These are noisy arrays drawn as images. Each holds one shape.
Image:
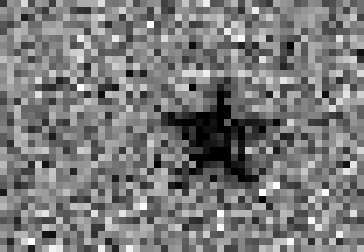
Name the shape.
star
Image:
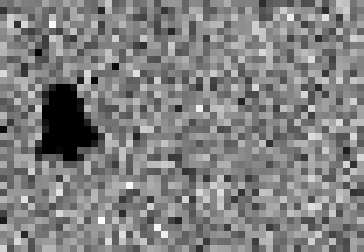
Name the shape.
bell
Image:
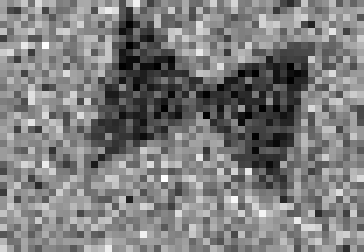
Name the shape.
bow tie
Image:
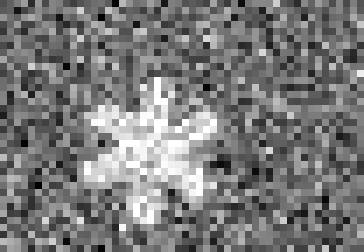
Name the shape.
asterisk
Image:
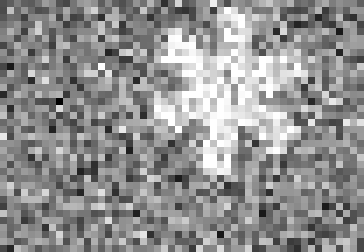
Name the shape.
asterisk
